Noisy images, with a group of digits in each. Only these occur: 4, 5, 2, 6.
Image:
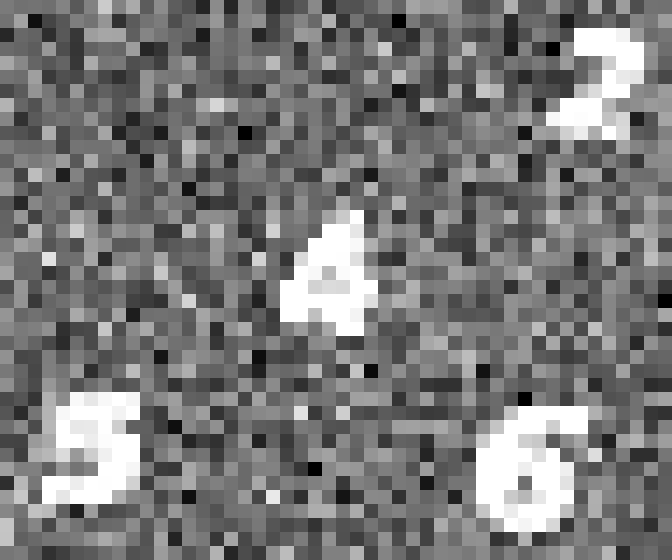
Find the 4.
centre
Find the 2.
top right
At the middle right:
nothing
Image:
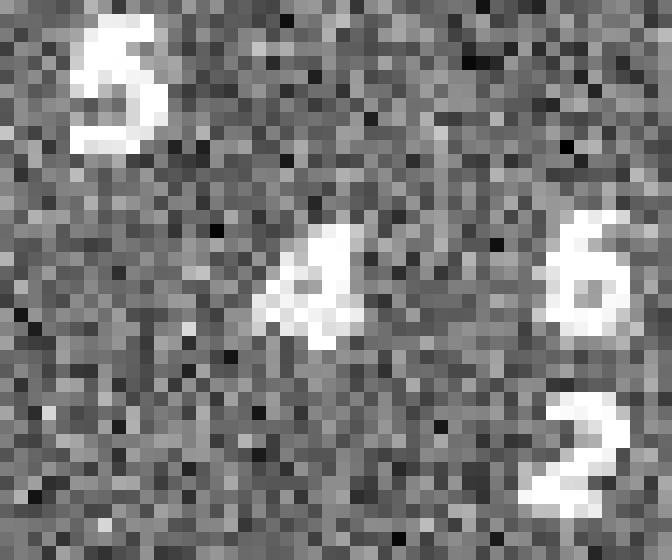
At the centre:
4
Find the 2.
bottom right
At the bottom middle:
nothing
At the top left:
5
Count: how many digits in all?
4
